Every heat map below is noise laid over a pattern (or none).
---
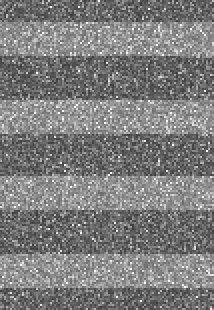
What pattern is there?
horizontal stripes
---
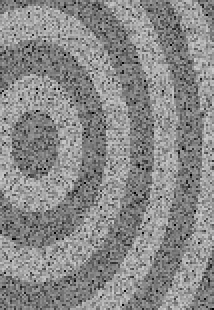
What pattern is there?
rings round one point
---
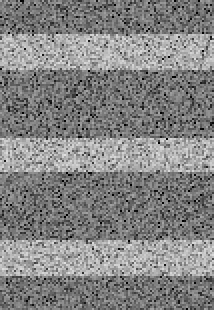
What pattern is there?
horizontal stripes
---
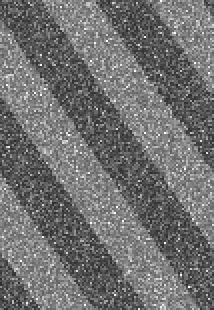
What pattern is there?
diagonal stripes
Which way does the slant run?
top left to bottom right
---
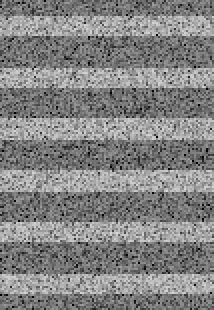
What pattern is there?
horizontal stripes
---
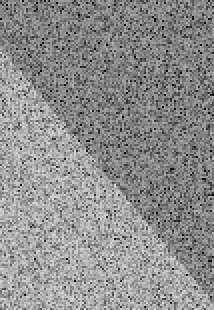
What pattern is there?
a sharp edge
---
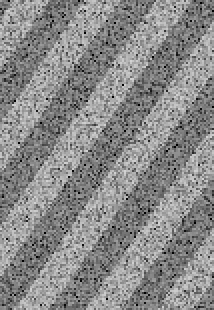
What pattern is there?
diagonal stripes
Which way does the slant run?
bottom left to top right
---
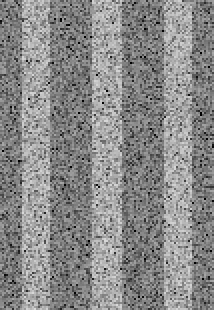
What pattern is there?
vertical stripes
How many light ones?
3
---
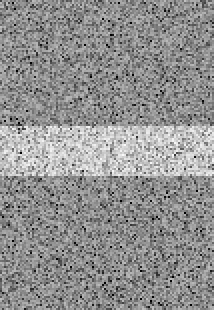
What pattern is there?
one horizontal stripe
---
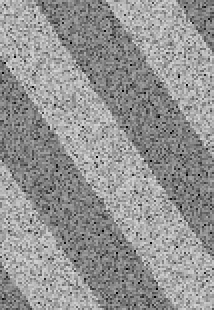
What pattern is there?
diagonal stripes
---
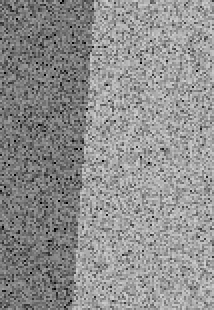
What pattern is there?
a sharp edge
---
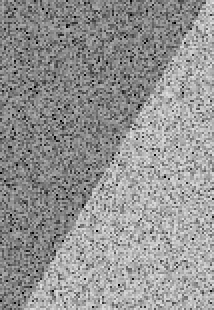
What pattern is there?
a sharp edge
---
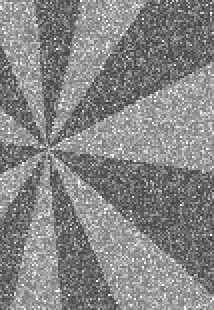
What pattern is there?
spokes from one point
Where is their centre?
middle left
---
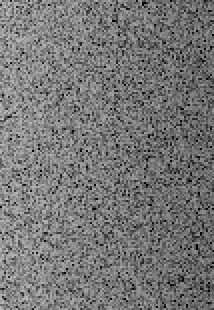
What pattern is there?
a smooth slope
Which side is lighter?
left
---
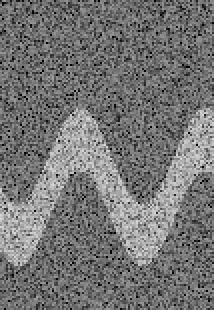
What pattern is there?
a wavy band
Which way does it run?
left to right
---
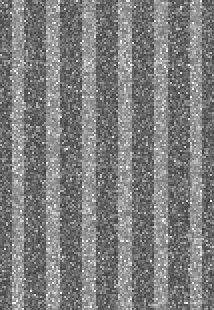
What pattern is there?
vertical stripes
